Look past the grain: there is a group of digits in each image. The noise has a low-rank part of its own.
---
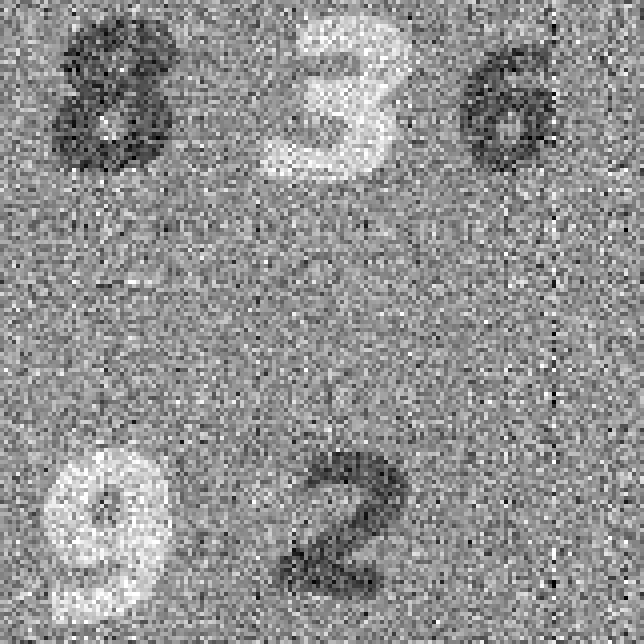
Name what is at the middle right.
nothing
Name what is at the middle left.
nothing
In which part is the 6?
top right
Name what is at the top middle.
3
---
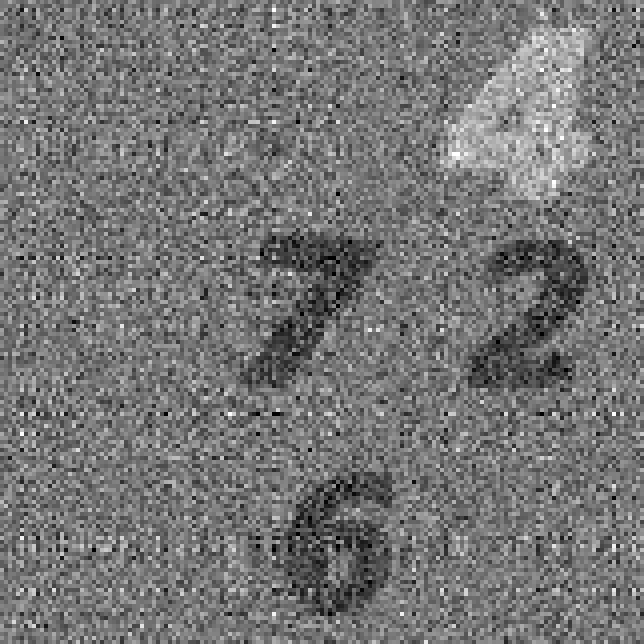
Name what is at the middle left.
nothing
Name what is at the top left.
nothing
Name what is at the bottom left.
nothing
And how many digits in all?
4
